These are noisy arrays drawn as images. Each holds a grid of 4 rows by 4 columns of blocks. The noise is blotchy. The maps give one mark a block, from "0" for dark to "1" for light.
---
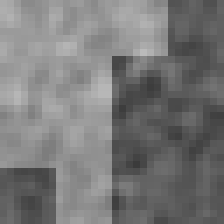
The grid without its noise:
1 1 1 0
1 1 0 0
1 1 0 0
0 1 0 0
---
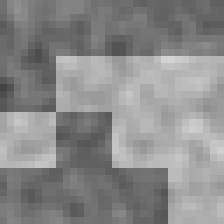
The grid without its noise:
0 0 0 0
0 1 1 1
1 0 1 1
0 0 0 1
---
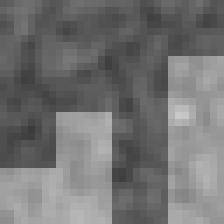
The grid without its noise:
0 0 0 0
0 0 0 1
0 1 0 1
1 1 0 1
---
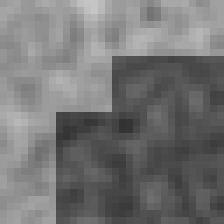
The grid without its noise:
1 1 1 1
1 1 0 0
1 0 0 0
1 0 0 0
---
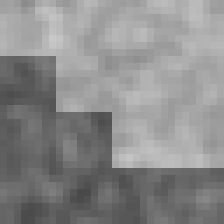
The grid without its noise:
1 1 1 1
0 1 1 1
0 0 1 1
0 0 0 0
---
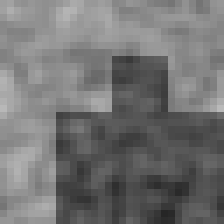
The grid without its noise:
1 1 1 1
1 1 0 1
1 0 0 0
1 0 0 0
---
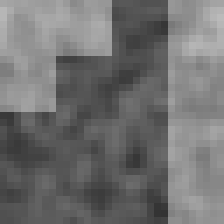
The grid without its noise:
1 1 0 1
1 0 0 1
0 0 0 1
0 0 0 1
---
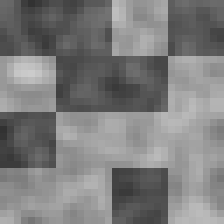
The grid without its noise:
0 0 1 0
1 0 0 1
0 1 1 1
1 1 0 1
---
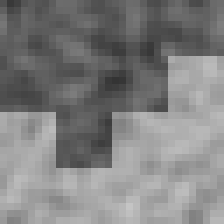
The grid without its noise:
0 0 0 0
0 0 0 1
1 0 1 1
1 1 1 1
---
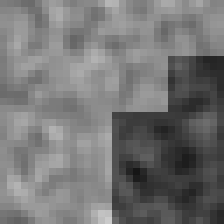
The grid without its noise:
1 1 1 1
1 1 1 0
1 1 0 0
1 1 0 0
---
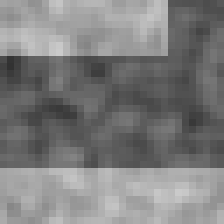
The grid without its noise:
1 1 1 0
0 0 0 0
0 0 0 0
1 1 1 1
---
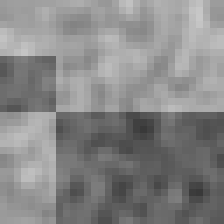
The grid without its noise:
1 1 1 1
0 1 1 1
1 0 0 0
1 0 0 0
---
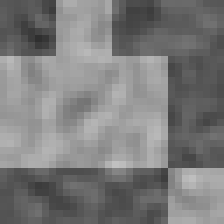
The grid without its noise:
0 1 0 0
1 1 1 0
1 1 1 0
0 0 0 1
